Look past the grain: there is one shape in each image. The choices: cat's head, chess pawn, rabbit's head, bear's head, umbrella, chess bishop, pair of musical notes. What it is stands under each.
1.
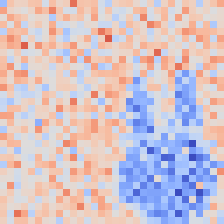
blue rabbit's head
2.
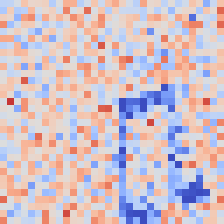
blue pair of musical notes
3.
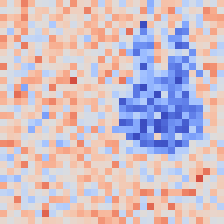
blue rabbit's head
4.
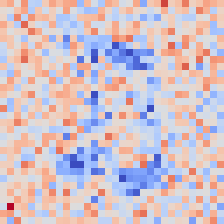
blue pair of musical notes
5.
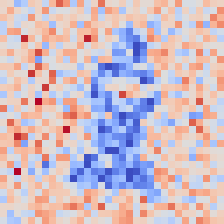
blue chess bishop
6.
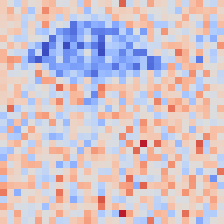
blue umbrella
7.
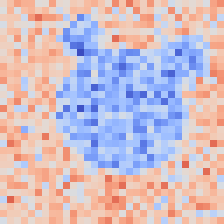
blue bear's head
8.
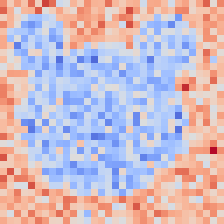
blue bear's head
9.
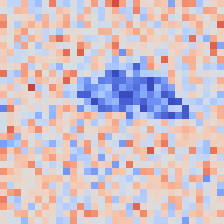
blue umbrella
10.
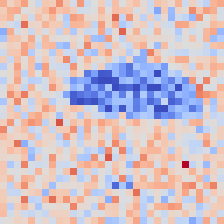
blue umbrella
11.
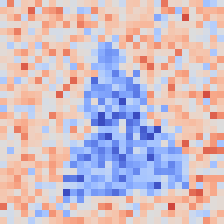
blue chess pawn
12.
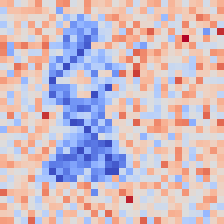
blue chess bishop
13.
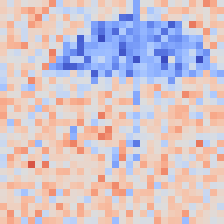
blue umbrella
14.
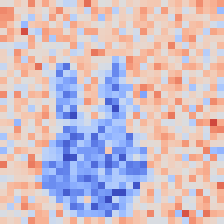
blue rabbit's head
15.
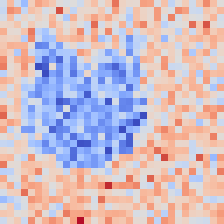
blue cat's head
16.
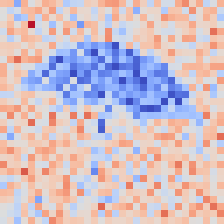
blue umbrella
